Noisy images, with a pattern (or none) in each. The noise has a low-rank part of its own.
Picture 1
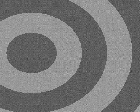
rings round one point
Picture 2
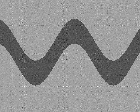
a wavy band
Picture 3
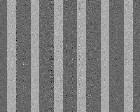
vertical stripes
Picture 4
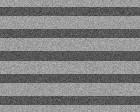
horizontal stripes
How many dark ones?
5
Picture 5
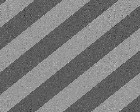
diagonal stripes
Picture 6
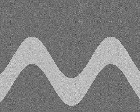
a wavy band
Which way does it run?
left to right
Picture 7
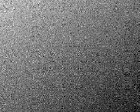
a smooth slope
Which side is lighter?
top left
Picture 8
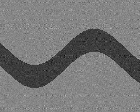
a wavy band
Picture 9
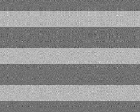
horizontal stripes
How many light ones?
3
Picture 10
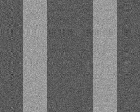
vertical stripes
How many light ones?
2
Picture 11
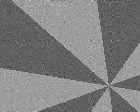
spokes from one point
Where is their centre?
bottom right
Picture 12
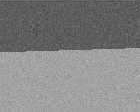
a sharp edge
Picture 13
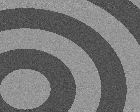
rings round one point
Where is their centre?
bottom left
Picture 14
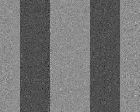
vertical stripes
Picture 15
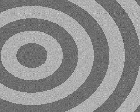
rings round one point
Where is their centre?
middle left
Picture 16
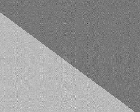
a sharp edge
